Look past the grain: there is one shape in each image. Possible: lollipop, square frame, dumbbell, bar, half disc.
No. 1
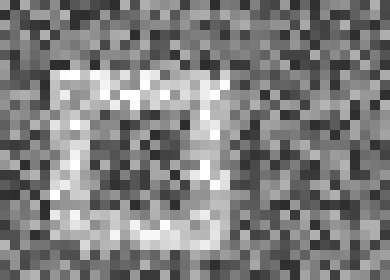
square frame
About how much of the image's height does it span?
two thirds
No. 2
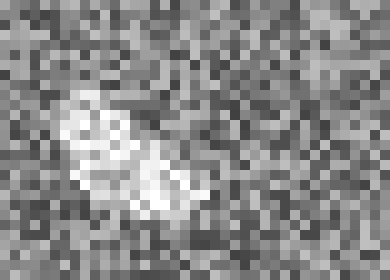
half disc
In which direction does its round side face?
down and left
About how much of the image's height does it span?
half
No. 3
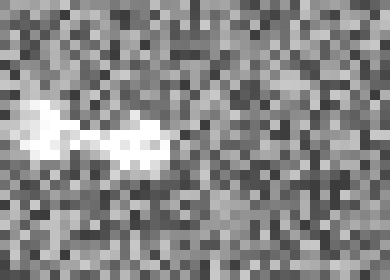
dumbbell
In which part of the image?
middle left
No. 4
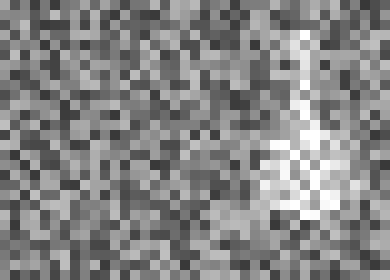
lollipop
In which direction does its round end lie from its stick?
down
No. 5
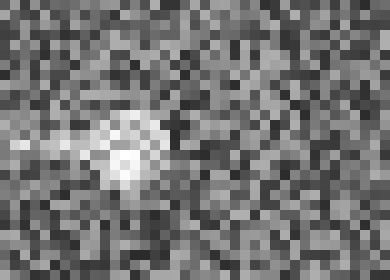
lollipop
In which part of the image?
middle left
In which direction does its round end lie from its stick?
right
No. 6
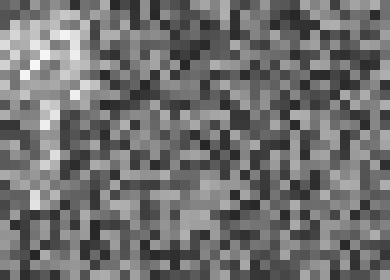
lollipop
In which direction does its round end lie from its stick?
up
